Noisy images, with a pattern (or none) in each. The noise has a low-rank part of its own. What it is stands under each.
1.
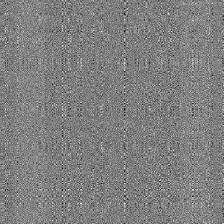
bands of columns
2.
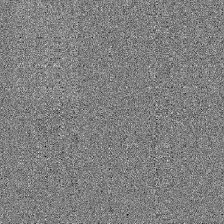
one block
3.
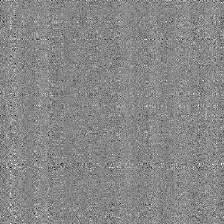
bands of columns
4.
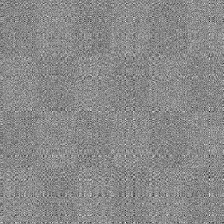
a checkerboard
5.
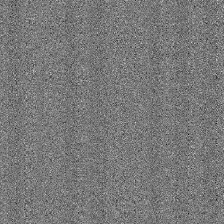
bands of columns
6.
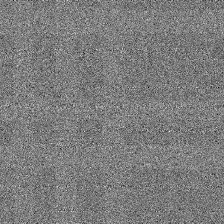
bands of rows crossing bands of columns
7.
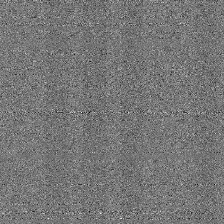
bands of columns
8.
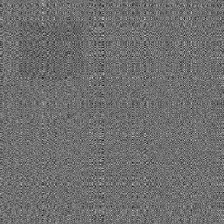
one block
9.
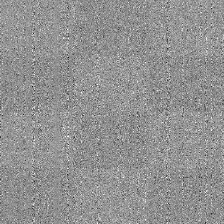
a checkerboard
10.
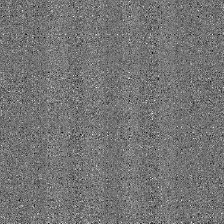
bands of columns
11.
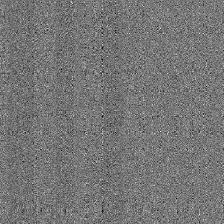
bands of columns
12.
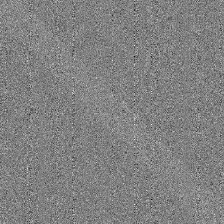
a diagonal band
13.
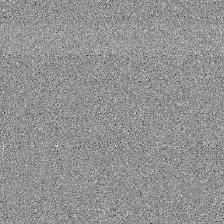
one band of rows
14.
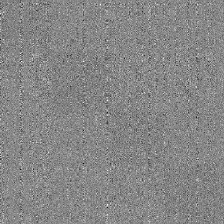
blocks along the diagonal
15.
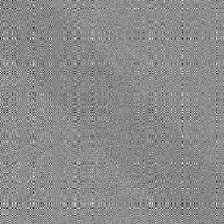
a diagonal band
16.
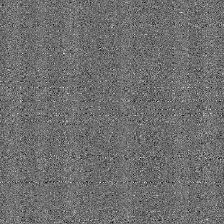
bands of columns
